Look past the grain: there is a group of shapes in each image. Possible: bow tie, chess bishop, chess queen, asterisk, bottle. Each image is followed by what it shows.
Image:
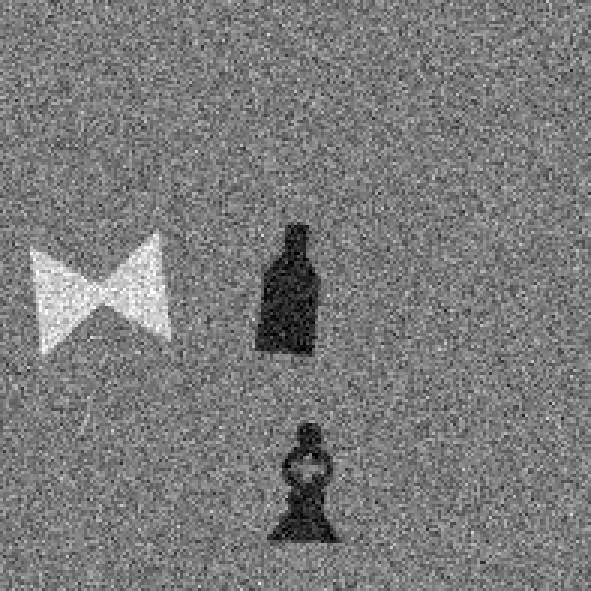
middle left: light bow tie; centre: dark bottle; bottom middle: dark chess bishop
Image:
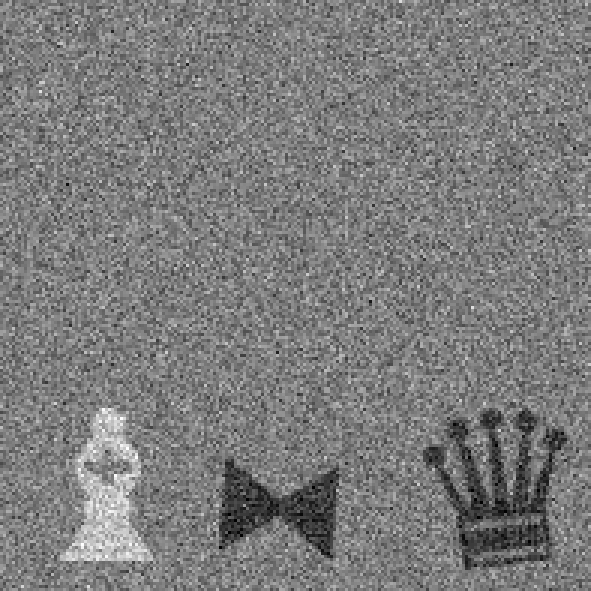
bottom left: light chess bishop; bottom middle: dark bow tie; bottom right: dark chess queen
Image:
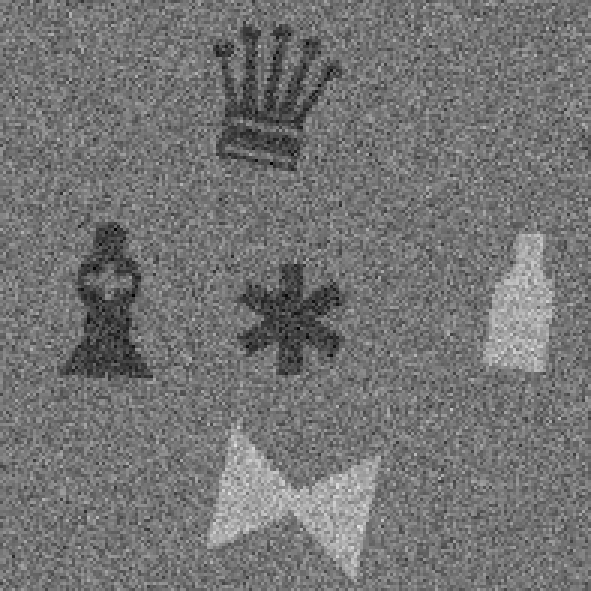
top middle: dark chess queen; middle left: dark chess bishop; centre: dark asterisk; middle right: light bottle; bottom middle: light bow tie
